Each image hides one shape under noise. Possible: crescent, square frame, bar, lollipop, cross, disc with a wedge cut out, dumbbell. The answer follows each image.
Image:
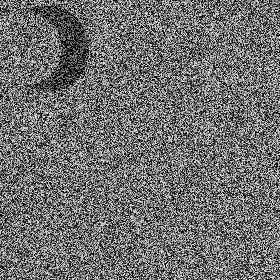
crescent
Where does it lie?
top left
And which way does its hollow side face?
left
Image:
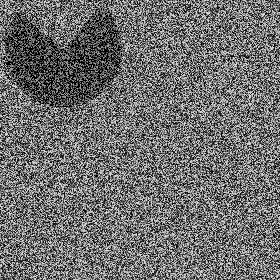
disc with a wedge cut out
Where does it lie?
top left
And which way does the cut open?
up
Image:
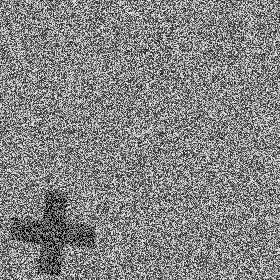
cross
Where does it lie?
bottom left
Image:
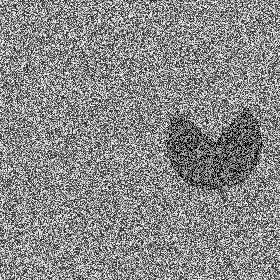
disc with a wedge cut out
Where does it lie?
middle right
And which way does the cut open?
up
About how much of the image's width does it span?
a third
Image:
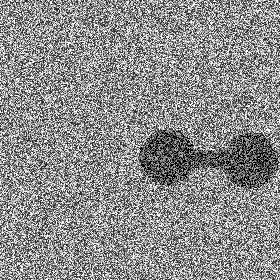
dumbbell
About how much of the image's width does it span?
half
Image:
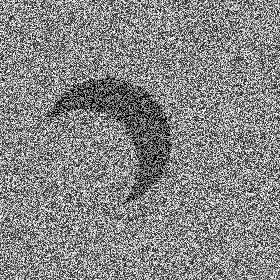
crescent
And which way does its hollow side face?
down and left
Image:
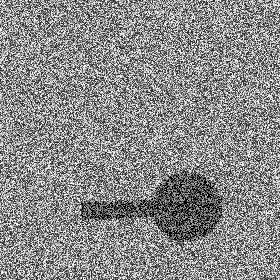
lollipop
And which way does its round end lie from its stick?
right
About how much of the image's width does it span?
half
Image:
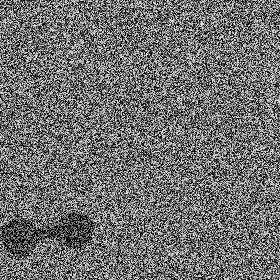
dumbbell
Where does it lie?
bottom left
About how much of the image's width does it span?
a third
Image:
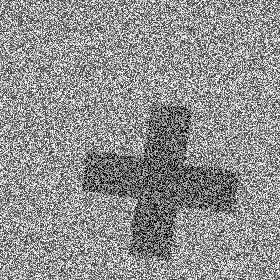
cross
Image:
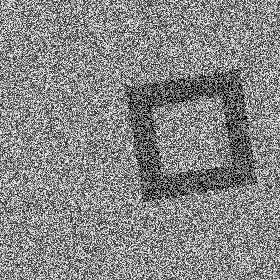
square frame
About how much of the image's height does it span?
half
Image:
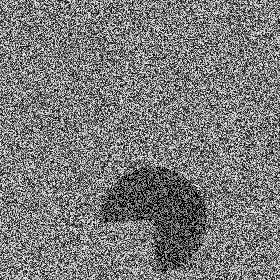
disc with a wedge cut out
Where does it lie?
bottom middle
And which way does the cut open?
down and left
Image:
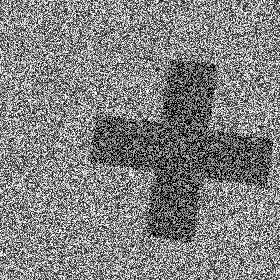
cross
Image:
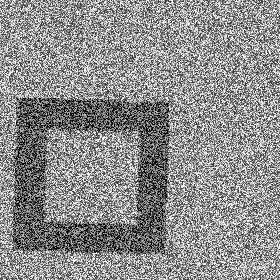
square frame
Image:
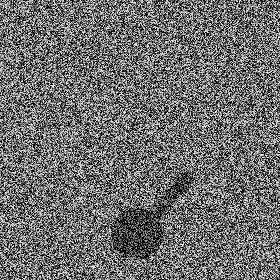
lollipop
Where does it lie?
bottom middle
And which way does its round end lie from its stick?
down and left
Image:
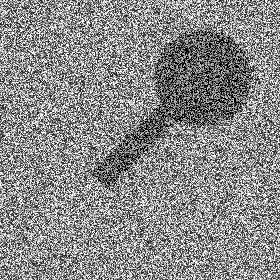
lollipop
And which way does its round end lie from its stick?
up and right
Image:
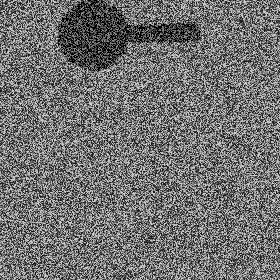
lollipop
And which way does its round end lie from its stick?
left
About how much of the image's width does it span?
half
